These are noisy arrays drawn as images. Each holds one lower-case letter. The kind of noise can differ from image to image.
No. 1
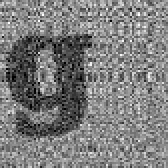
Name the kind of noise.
low rank plus noise
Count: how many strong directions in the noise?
one
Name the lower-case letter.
g
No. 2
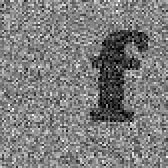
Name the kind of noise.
low rank plus noise
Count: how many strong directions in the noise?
five to eight
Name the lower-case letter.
f
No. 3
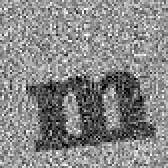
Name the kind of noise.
low rank plus noise
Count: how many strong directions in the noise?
three or four
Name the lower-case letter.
m
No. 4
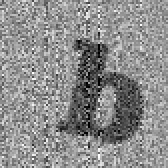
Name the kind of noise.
columns of uneven size
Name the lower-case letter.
b
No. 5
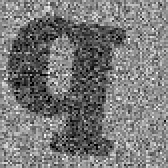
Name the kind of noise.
low rank plus noise
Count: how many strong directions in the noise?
five to eight
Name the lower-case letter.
q
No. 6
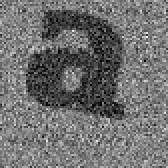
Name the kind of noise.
low rank plus noise
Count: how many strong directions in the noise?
five to eight
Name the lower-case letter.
a
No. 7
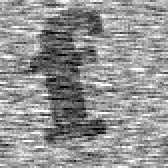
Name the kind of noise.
streaked along the rows
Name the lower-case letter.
f
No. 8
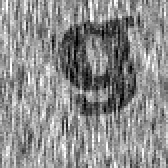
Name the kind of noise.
streaked along the columns
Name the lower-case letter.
g
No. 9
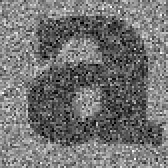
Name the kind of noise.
independent entries
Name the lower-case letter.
a
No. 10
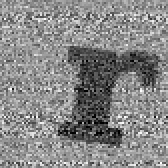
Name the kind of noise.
rows of uneven size
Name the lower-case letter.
r
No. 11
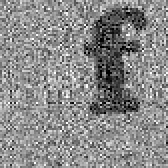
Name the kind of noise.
low rank plus noise
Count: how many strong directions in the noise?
three or four
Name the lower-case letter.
f
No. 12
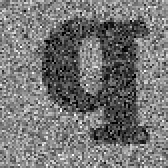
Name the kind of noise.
independent entries
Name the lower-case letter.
q
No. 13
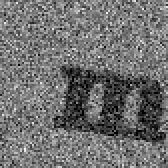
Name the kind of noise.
independent entries
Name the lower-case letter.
m
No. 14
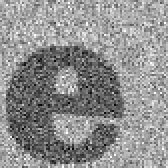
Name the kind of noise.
low rank plus noise
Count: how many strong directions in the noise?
five to eight
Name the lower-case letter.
e
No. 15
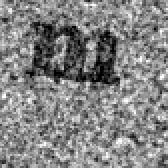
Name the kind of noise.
blotchy
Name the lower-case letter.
m
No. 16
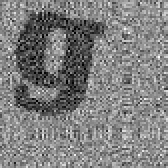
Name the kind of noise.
low rank plus noise
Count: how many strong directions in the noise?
one
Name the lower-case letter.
g
